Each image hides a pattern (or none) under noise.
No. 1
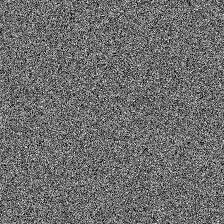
only noise
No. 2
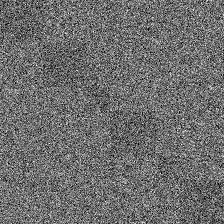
blocks along the diagonal
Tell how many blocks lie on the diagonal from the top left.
6
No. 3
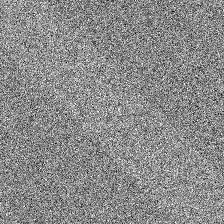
a diagonal band
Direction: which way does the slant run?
top left to bottom right
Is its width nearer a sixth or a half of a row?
a half
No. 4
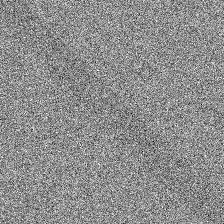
a diagonal band
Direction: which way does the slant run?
top left to bottom right
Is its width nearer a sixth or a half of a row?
a sixth
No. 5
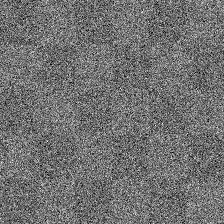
a checkerboard
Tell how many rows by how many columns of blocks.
5 by 6
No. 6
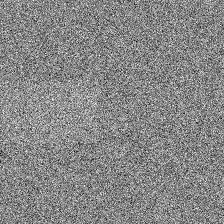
one block
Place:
middle left
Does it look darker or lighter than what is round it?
lighter
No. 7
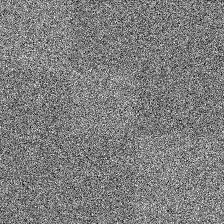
blocks along the diagonal
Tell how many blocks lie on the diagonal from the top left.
3
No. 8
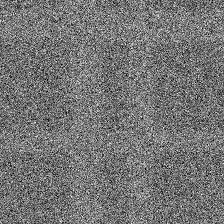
bands of rows crossing bands of columns
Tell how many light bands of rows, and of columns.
2 and 2
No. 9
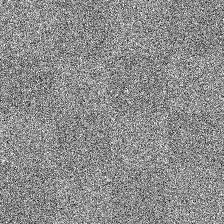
a checkerboard
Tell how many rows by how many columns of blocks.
4 by 4
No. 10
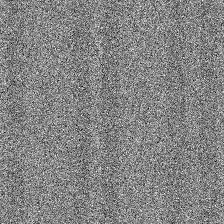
bands of columns
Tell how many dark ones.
5
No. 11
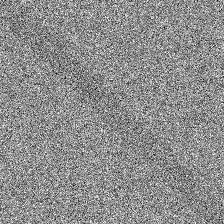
a diagonal band
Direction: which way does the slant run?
top left to bottom right
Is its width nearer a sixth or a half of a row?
a sixth
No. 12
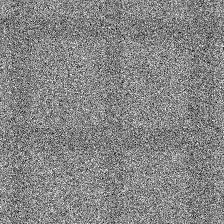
bands of rows crossing bands of columns
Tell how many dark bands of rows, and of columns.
2 and 3
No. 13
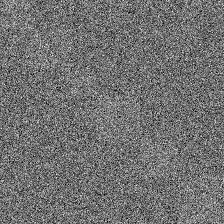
blocks along the diagonal
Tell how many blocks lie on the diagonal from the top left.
6
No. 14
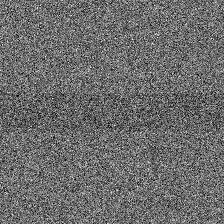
one band of rows
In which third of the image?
middle
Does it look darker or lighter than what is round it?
darker
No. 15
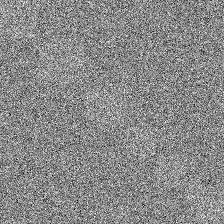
blocks along the diagonal
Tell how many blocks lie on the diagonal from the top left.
6
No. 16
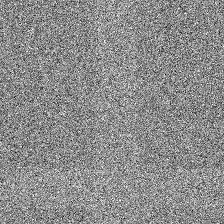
bands of rows crossing bands of columns
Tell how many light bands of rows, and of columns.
1 and 1
